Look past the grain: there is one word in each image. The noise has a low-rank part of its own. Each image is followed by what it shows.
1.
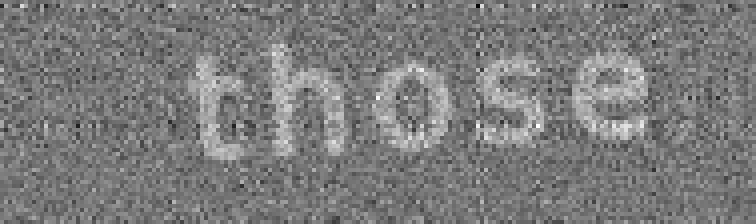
those
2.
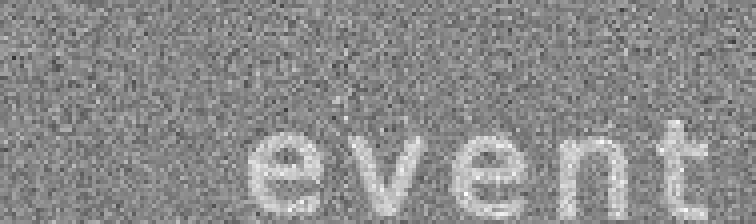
event
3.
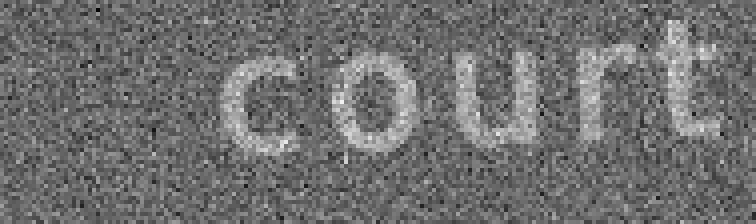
court
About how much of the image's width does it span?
two thirds
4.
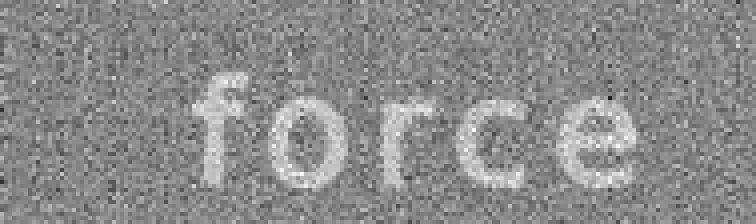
force
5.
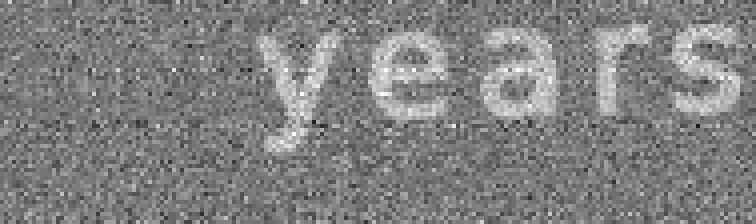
years
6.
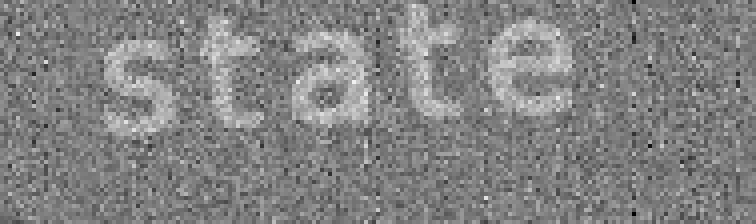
state
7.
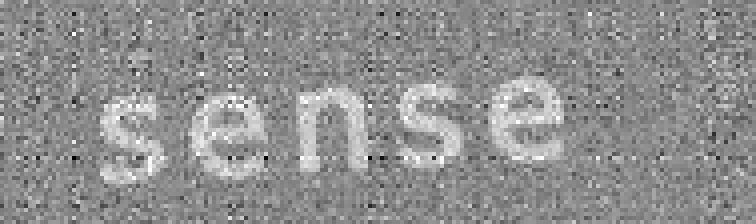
sense
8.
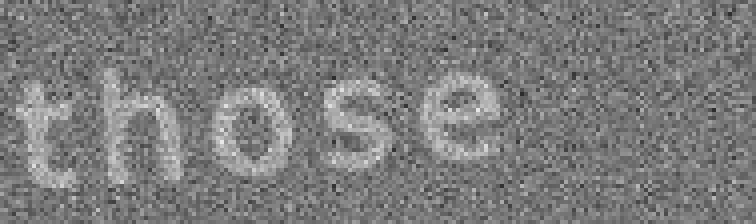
those
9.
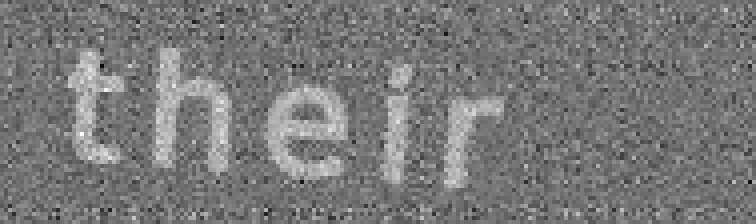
their
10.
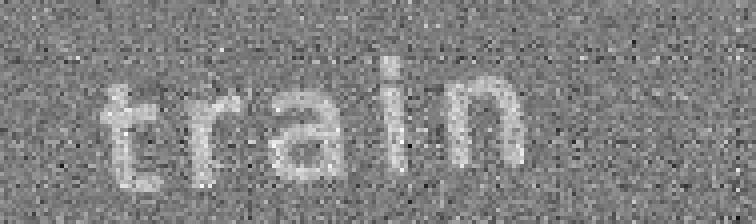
train
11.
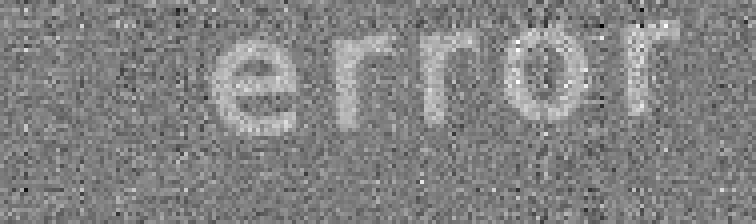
error
